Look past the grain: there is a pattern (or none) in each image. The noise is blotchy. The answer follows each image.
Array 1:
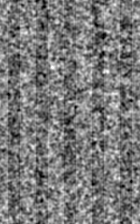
vertical stripes
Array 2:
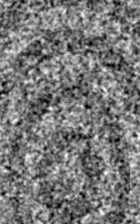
rings round one point
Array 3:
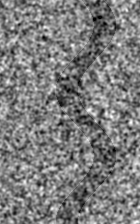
a wavy band
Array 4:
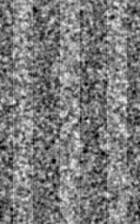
vertical stripes
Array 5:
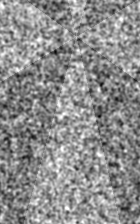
spokes from one point
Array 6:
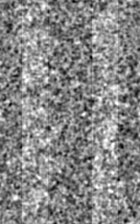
vertical stripes
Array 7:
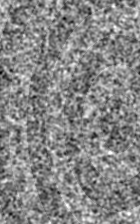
rings round one point
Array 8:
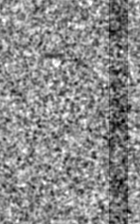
one vertical stripe
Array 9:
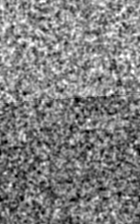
a sharp edge
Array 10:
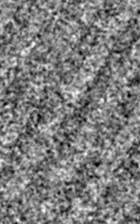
diagonal stripes
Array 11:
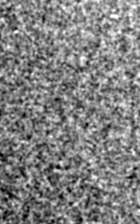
a smooth slope
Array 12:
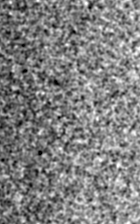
a smooth slope
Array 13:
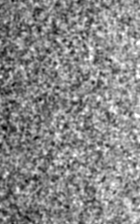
a smooth slope
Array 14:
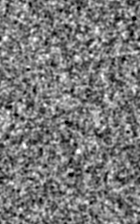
only noise
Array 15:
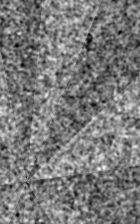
spokes from one point
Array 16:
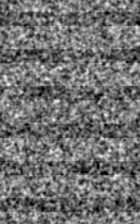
horizontal stripes
